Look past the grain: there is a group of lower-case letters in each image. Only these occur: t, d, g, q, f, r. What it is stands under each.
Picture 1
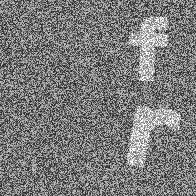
top right: f; bottom right: r
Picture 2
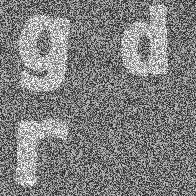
top left: g; top right: d; bottom left: r
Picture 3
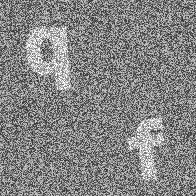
top left: q; bottom right: f
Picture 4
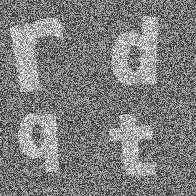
top left: r; top right: d; bottom left: q; bottom right: t
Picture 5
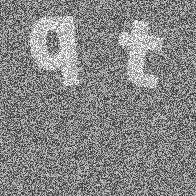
top left: q; top right: t
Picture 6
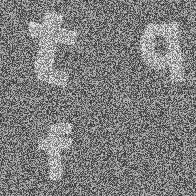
top left: t; top right: q; bottom left: f
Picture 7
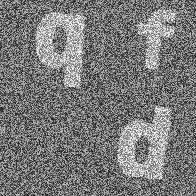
top left: q; top right: f; bottom right: d
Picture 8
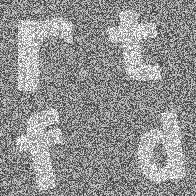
top left: r; top right: t; bottom left: f; bottom right: d
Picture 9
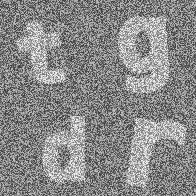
top left: t; top right: g; bottom left: d; bottom right: r
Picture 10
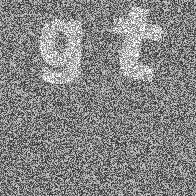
top left: g; top right: t
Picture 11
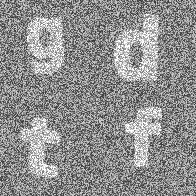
top left: g; top right: d; bottom left: t; bottom right: f
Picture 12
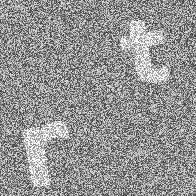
top right: t; bottom left: r
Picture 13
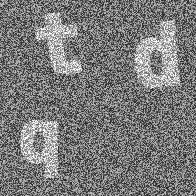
top left: t; top right: d; bottom left: q
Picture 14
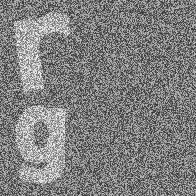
top left: r; bottom left: g
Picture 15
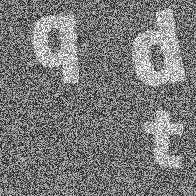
top left: q; top right: d; bottom right: t
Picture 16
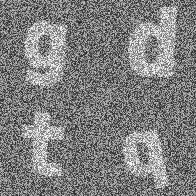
top left: g; top right: d; bottom left: t; bottom right: q
